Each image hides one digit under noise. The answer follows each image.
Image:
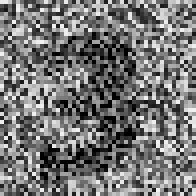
dark 3
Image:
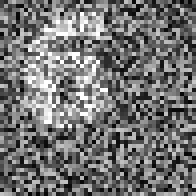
light 6
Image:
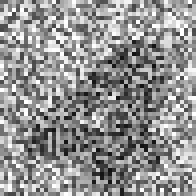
dark 4
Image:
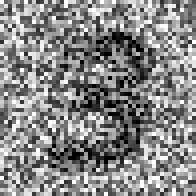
dark 3
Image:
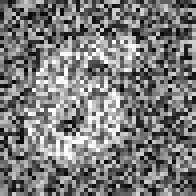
light 6
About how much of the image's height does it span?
two thirds
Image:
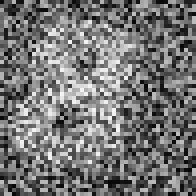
light 8
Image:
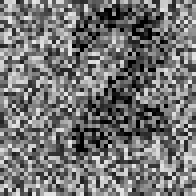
dark 2
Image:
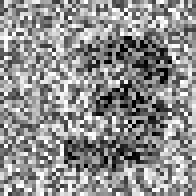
dark 3
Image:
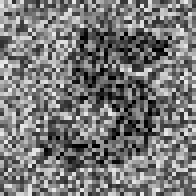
dark 5
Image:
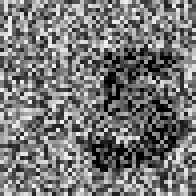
dark 5
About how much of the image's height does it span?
two thirds
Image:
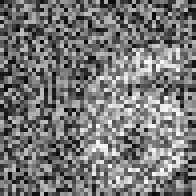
light 6
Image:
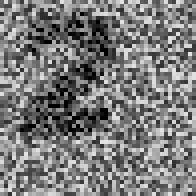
dark 2
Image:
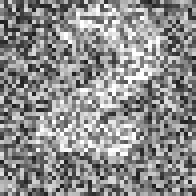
light 2
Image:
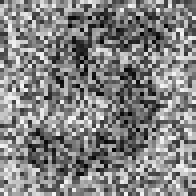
dark 5
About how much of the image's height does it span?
nearly all
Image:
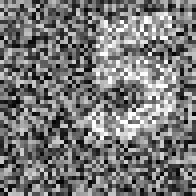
light 5
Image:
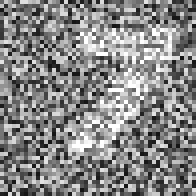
light 7
